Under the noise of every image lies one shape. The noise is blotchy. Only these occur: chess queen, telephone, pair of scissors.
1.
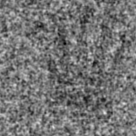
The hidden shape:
chess queen
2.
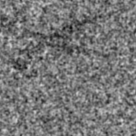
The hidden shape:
pair of scissors
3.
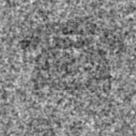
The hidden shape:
telephone
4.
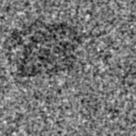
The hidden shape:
telephone
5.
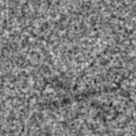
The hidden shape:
pair of scissors
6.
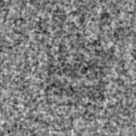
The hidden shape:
chess queen
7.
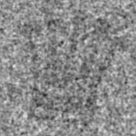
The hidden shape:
chess queen
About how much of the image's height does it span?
nearly all
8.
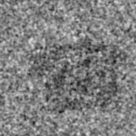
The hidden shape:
telephone
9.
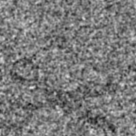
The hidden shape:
pair of scissors
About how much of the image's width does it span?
nearly all
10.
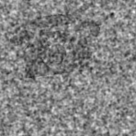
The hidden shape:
telephone
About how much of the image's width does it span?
two thirds
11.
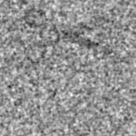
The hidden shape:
pair of scissors
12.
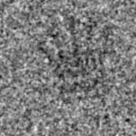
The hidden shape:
chess queen
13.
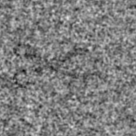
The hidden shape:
pair of scissors
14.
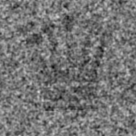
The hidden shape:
chess queen
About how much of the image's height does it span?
two thirds
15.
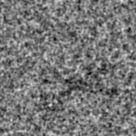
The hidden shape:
pair of scissors
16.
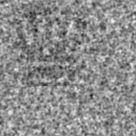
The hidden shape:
chess queen
